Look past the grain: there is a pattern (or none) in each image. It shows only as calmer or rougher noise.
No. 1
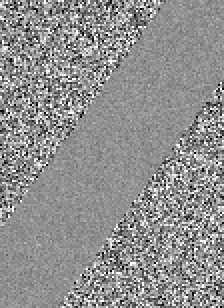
a diagonal band
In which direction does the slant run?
bottom left to top right
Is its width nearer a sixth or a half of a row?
a half
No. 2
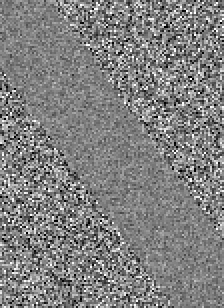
a diagonal band
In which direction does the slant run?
top left to bottom right
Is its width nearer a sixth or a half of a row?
a half
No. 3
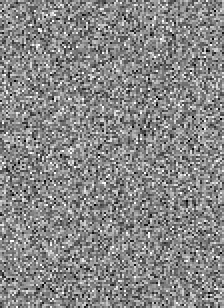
only noise
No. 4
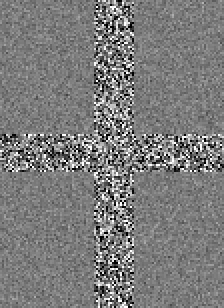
bands of rows crossing bands of columns
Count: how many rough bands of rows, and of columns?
1 and 1
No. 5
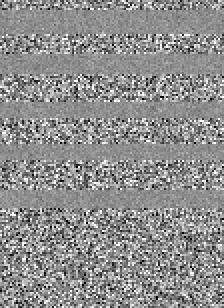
bands of rows
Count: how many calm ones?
5
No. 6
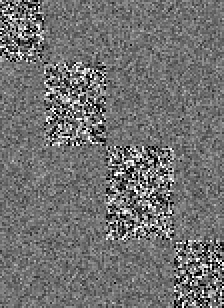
blocks along the diagonal
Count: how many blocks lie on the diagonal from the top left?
4
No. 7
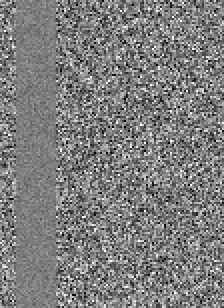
one band of columns
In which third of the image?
left
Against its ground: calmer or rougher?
calmer
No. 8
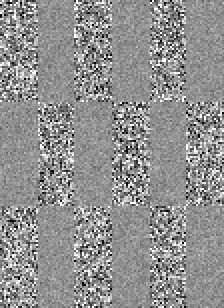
a checkerboard
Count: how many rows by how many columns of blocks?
3 by 6
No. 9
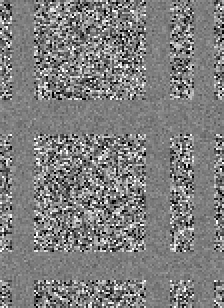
bands of rows crossing bands of columns
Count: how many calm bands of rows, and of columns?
2 and 3
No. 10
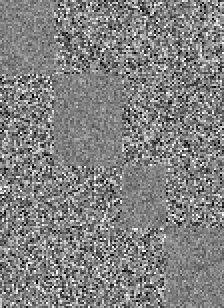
blocks along the diagonal
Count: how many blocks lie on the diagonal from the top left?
4
